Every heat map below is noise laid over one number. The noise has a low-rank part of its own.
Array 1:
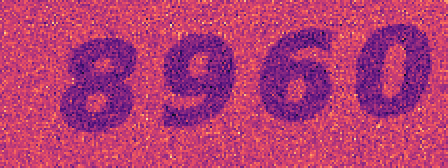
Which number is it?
8960
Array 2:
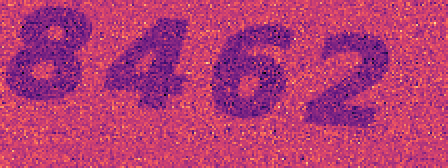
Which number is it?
8462
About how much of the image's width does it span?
nearly all
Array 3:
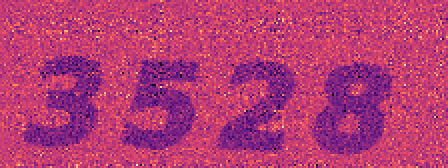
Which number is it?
3528
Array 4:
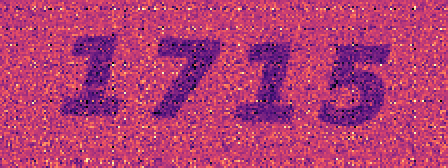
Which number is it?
1715
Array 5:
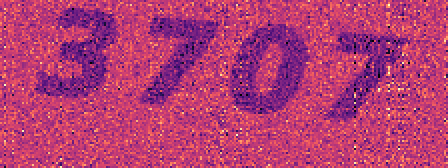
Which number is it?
3707
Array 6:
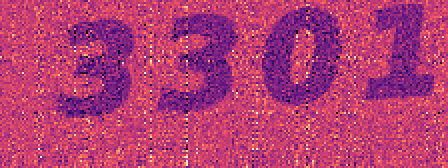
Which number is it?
3301
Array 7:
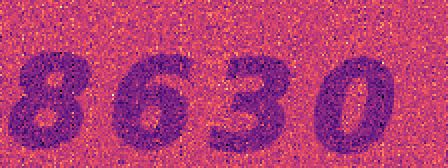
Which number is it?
8630
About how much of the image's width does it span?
nearly all
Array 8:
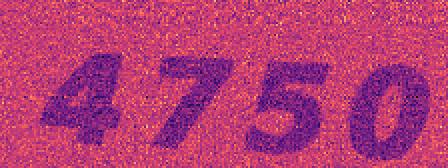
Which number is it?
4750
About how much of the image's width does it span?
nearly all
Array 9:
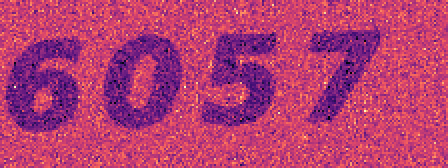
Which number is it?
6057
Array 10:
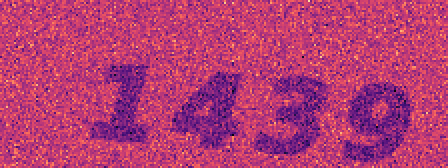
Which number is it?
1439
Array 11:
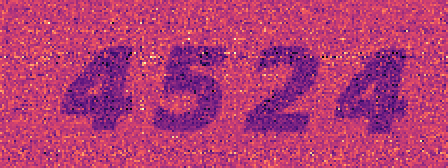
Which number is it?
4524
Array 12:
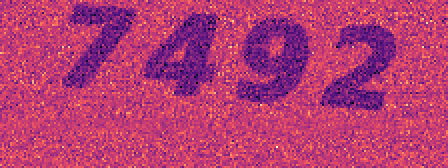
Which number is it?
7492
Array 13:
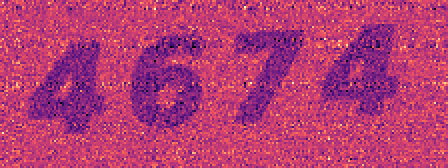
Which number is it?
4674
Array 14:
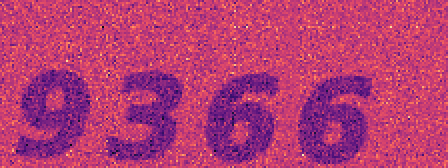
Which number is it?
9366
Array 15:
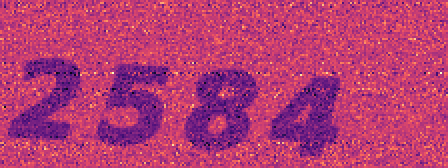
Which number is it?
2584
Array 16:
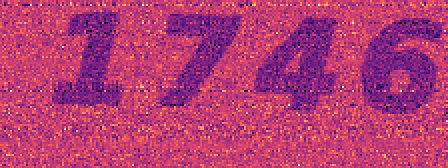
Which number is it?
1746
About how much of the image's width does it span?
nearly all
